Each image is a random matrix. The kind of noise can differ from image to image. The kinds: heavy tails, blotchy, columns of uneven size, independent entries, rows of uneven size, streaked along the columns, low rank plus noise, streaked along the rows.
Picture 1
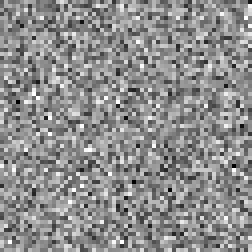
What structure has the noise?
independent entries
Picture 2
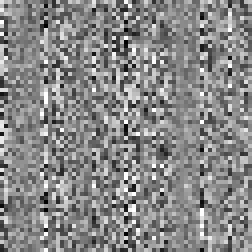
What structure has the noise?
columns of uneven size
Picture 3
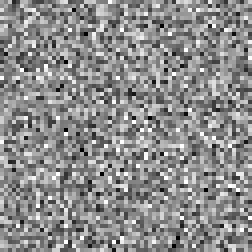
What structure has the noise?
independent entries
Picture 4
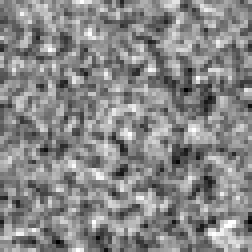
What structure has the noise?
blotchy
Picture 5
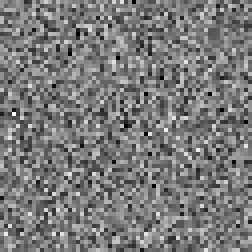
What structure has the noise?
independent entries
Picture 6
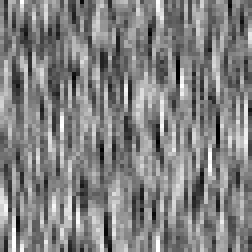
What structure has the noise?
streaked along the columns
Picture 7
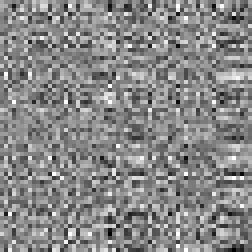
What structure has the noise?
low rank plus noise
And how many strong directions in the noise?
two
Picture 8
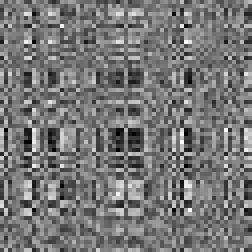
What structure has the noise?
low rank plus noise
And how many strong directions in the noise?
one
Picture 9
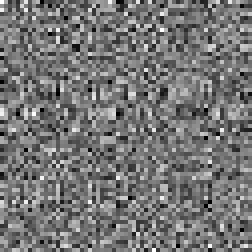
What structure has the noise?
low rank plus noise
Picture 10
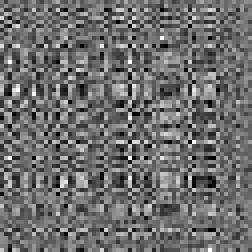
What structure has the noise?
low rank plus noise
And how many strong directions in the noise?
one
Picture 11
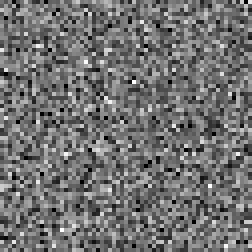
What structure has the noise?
independent entries
